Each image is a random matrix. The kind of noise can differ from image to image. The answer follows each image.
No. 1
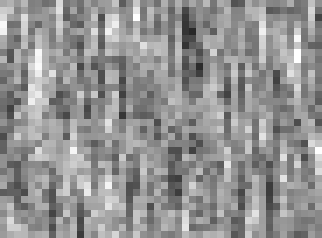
streaked along the columns
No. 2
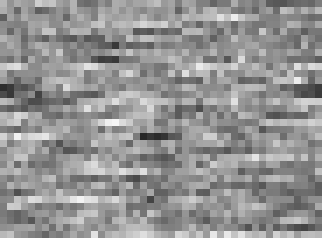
streaked along the rows
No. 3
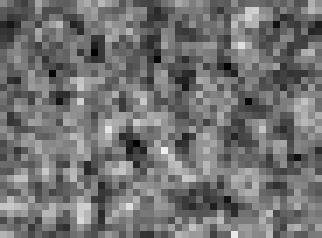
blotchy
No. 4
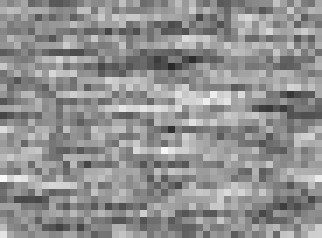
streaked along the rows
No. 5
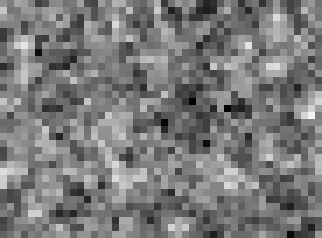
blotchy
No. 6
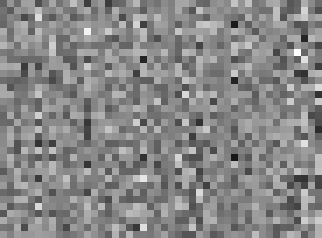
columns of uneven size
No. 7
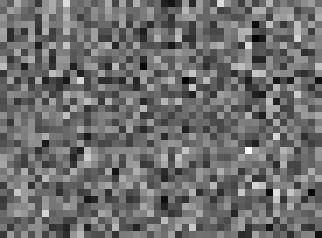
low rank plus noise
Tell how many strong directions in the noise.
three or four
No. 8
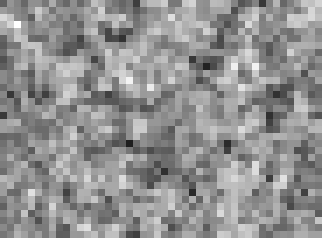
blotchy
